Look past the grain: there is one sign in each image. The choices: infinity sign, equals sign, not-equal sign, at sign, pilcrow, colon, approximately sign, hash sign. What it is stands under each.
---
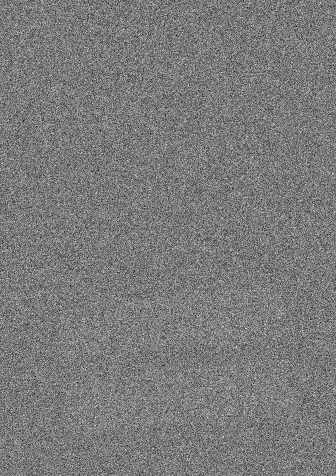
light equals sign
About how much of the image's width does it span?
two thirds
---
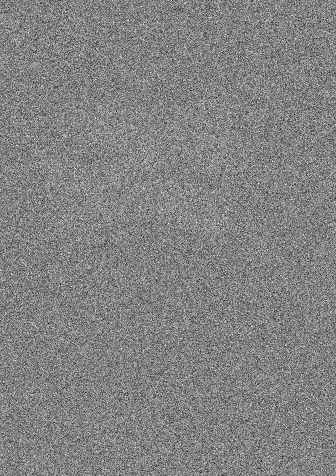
light not-equal sign
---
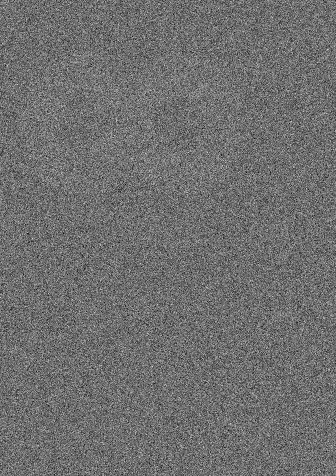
light infinity sign
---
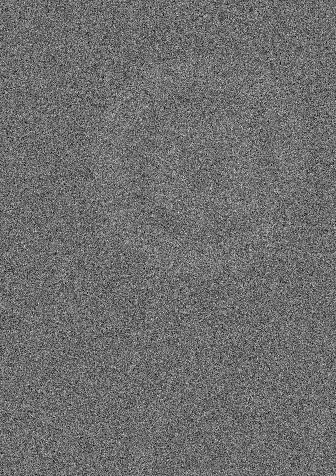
light at sign
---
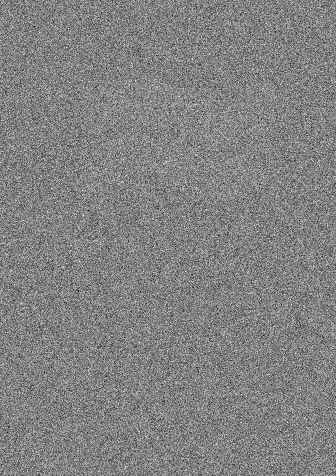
light approximately sign
